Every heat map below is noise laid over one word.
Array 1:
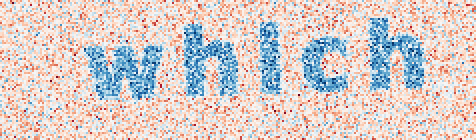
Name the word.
which
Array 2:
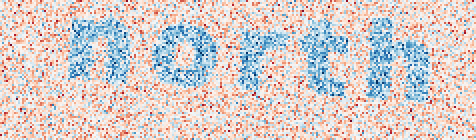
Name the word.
north
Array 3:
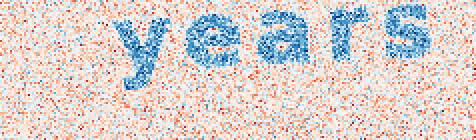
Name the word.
years
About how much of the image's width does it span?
two thirds
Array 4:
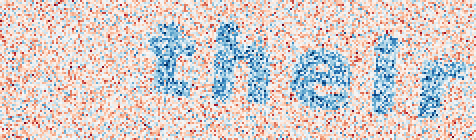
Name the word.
their
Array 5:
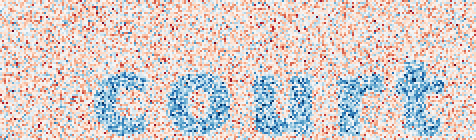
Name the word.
court
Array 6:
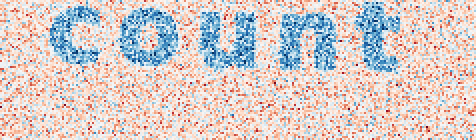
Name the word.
count
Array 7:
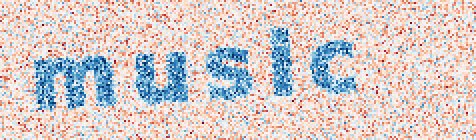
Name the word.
music
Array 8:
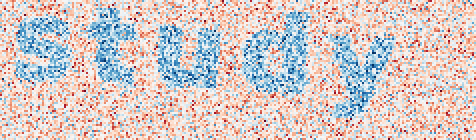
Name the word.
study
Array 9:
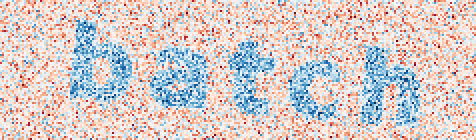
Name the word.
batch
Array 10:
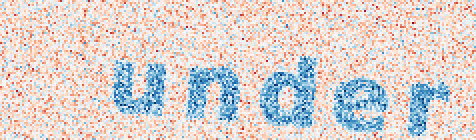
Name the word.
under
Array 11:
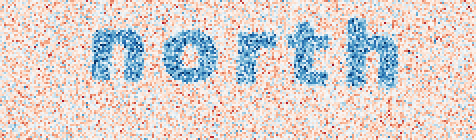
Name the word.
north
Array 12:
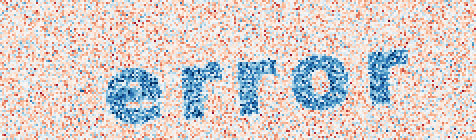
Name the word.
error
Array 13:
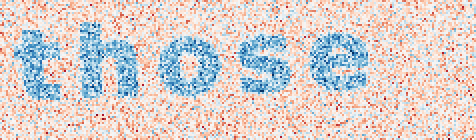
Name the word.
those
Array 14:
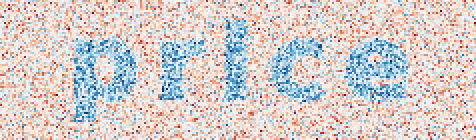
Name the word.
price
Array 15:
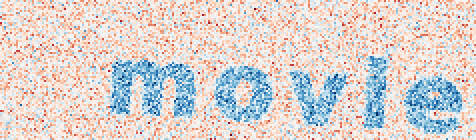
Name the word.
movie
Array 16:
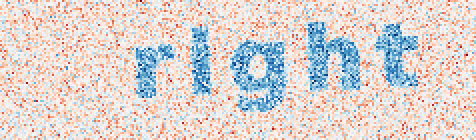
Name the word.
right
